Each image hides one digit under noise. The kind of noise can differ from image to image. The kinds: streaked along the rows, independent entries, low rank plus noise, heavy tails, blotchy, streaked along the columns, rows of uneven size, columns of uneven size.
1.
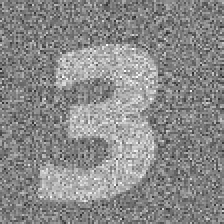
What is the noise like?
low rank plus noise
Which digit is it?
3
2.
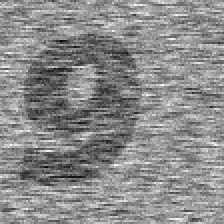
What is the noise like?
streaked along the rows
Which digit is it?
9
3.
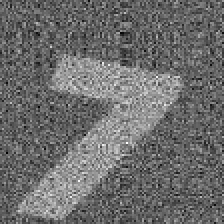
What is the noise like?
low rank plus noise
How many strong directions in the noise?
one
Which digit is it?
7
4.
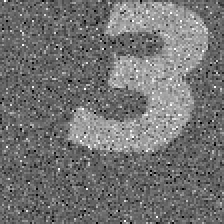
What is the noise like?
heavy tails
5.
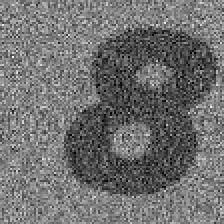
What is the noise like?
low rank plus noise
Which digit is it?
8
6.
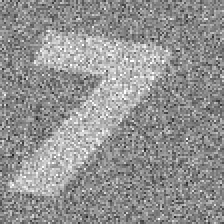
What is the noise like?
independent entries
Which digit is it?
7
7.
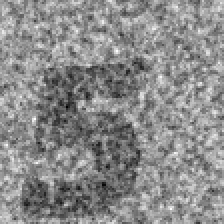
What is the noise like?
blotchy
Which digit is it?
5
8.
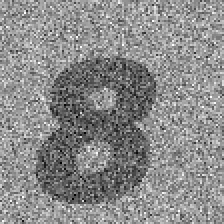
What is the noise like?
independent entries
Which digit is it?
8
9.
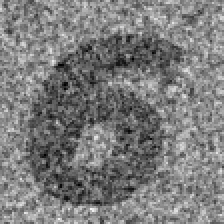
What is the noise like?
blotchy
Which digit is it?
6
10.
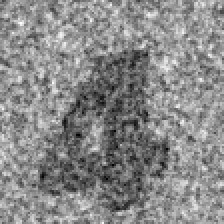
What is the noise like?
blotchy
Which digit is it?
4
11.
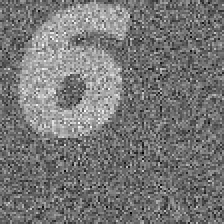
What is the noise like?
low rank plus noise
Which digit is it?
6
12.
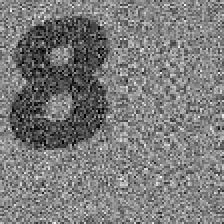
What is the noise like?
low rank plus noise
